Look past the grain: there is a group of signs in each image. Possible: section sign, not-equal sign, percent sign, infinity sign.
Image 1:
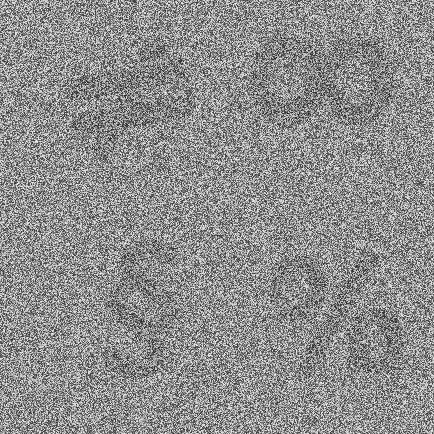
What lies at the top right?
infinity sign
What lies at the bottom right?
percent sign
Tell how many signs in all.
4
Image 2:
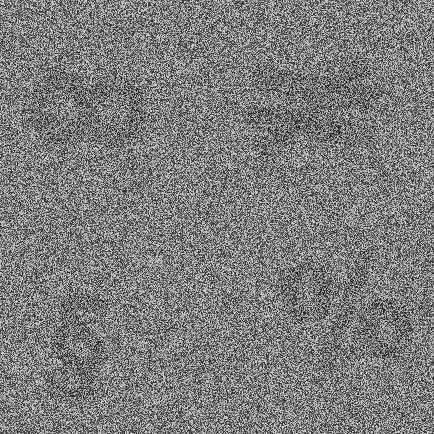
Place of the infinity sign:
top left
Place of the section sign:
bottom left
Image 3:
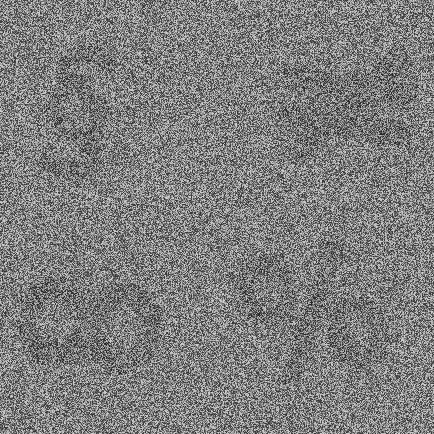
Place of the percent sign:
bottom right
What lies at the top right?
not-equal sign
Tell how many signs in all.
4
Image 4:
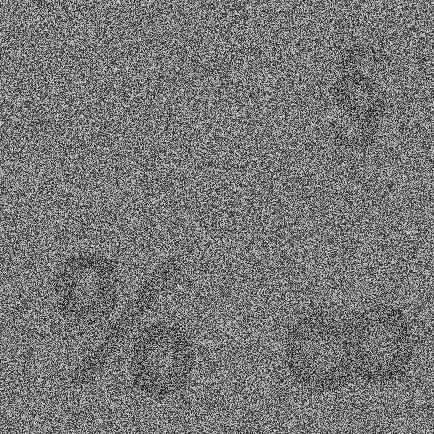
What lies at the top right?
section sign
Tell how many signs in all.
3
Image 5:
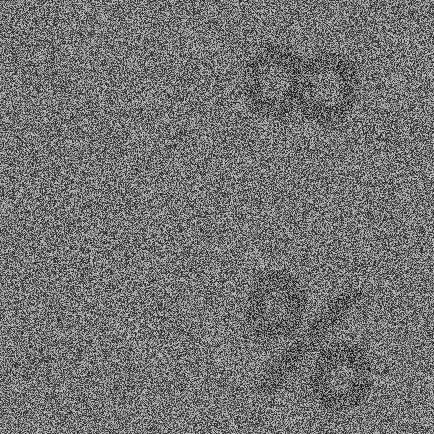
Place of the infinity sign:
top right
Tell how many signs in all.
2
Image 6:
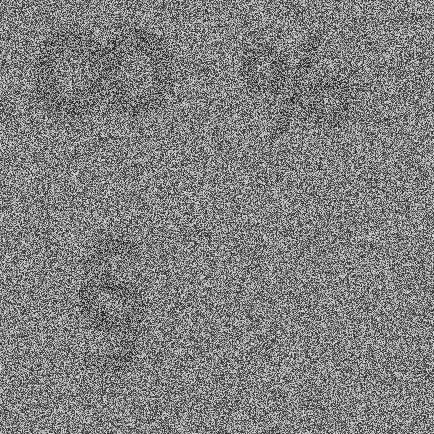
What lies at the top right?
percent sign
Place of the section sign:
bottom left
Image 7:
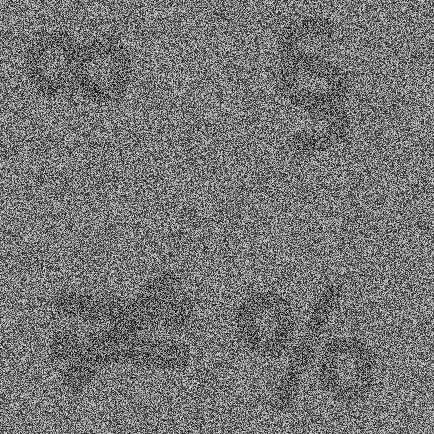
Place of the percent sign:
bottom right
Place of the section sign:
top right
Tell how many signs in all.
4
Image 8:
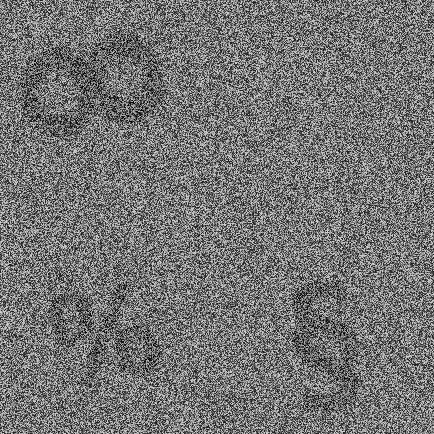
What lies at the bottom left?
percent sign
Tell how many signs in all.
3
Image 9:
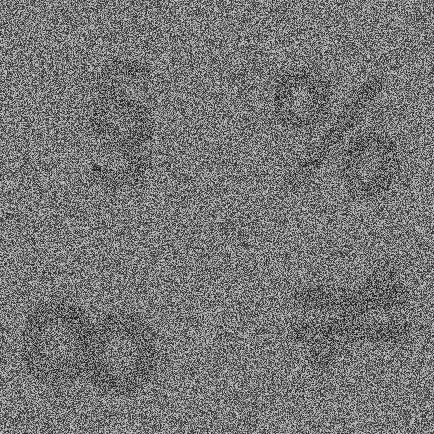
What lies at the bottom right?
not-equal sign
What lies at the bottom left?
infinity sign
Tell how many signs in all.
4
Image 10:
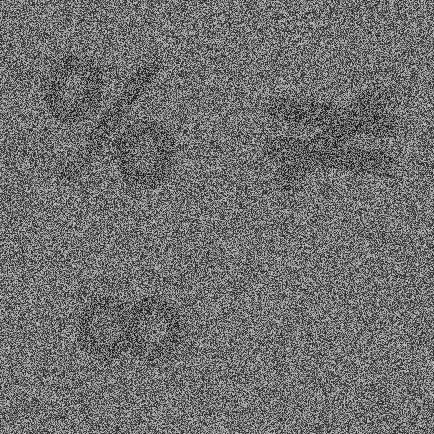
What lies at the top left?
percent sign
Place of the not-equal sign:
top right
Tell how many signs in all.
3
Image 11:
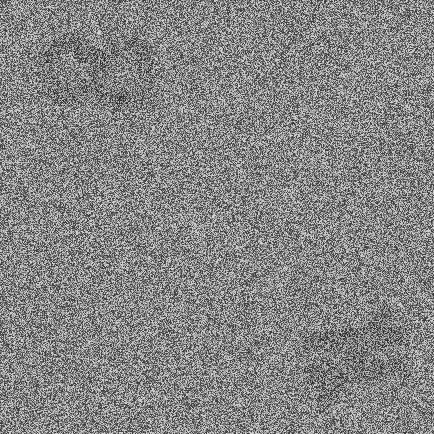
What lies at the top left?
infinity sign
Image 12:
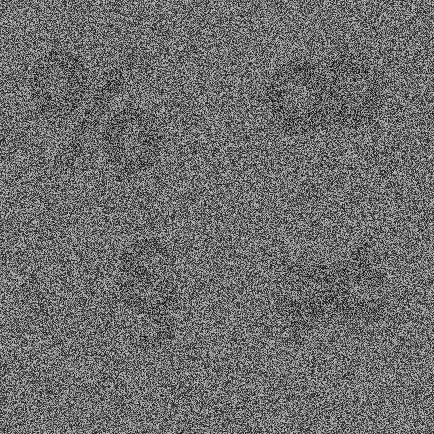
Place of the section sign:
bottom left
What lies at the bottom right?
not-equal sign
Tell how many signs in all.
4
